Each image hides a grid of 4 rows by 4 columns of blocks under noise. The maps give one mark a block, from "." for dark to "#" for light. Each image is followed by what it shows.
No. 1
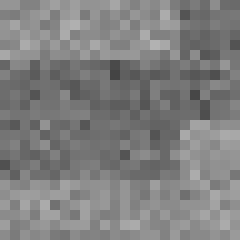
# # # .
. . . .
. . . #
# # # #
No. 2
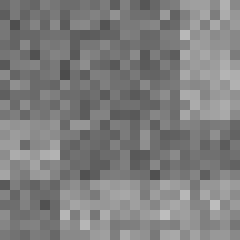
. . . #
. . . #
# . . .
. # # #
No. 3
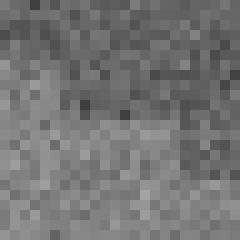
. . . .
# . . .
# # # .
# # # #
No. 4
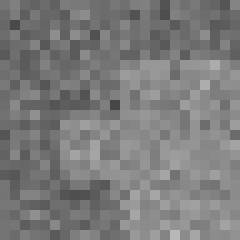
. . . .
. . # #
. # # #
. . # #
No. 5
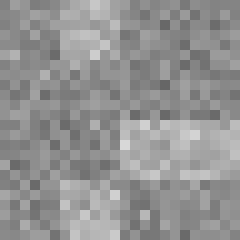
. # . .
. . . .
. . # #
. # . .
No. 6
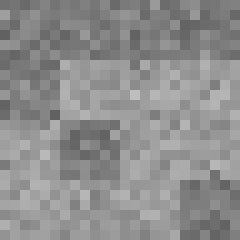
. . . .
. # # #
# . # #
# # # .
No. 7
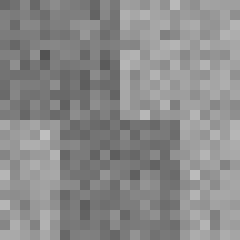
. . # #
. . # #
# . . #
# . . #
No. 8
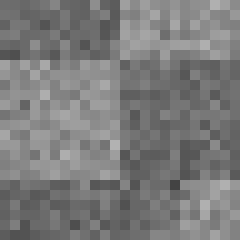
. . # #
# # . .
# # . .
. . . #
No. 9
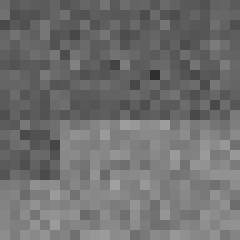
. . . .
. . . .
. # # #
# # # #
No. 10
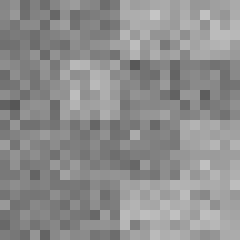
. . # #
. # . .
. . . #
. . # #
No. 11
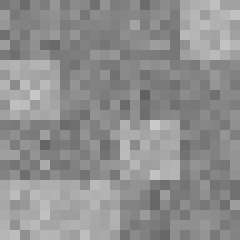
. . . #
# . . .
. . # .
# # . .
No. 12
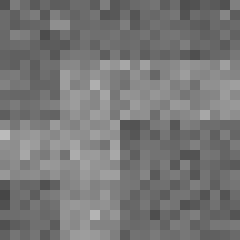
. . . .
. # # #
# # . .
. # . .
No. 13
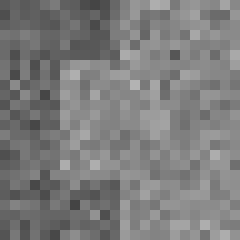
. . # #
. # # #
. # # #
. . # #
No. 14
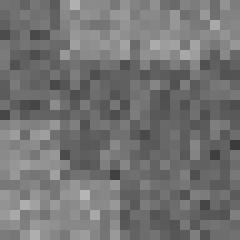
. # # #
. . . .
# . . .
# # . .
